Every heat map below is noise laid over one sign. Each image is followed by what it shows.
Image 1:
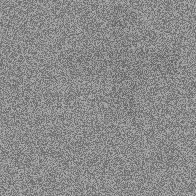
plus sign
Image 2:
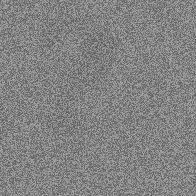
question mark
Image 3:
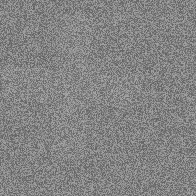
plus sign
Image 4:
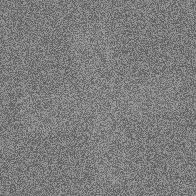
plus sign
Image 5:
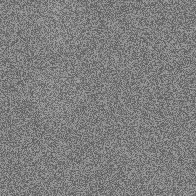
colon
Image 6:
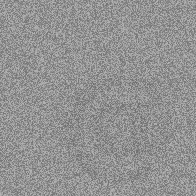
at sign
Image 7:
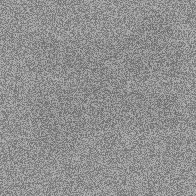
not-equal sign
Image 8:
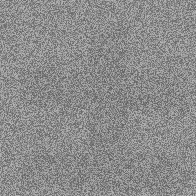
plus-minus sign
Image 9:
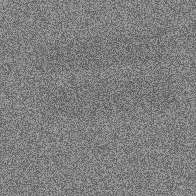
equals sign
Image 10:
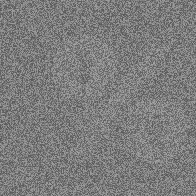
percent sign
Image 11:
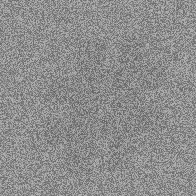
hash sign
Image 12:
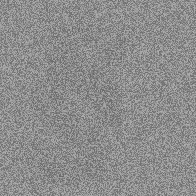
section sign
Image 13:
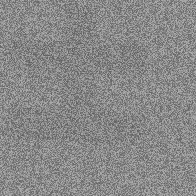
plus-minus sign
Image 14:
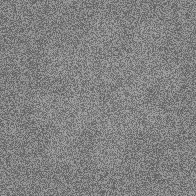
hash sign
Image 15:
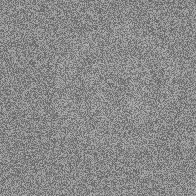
at sign
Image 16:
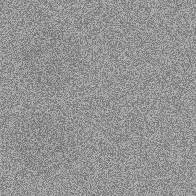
colon
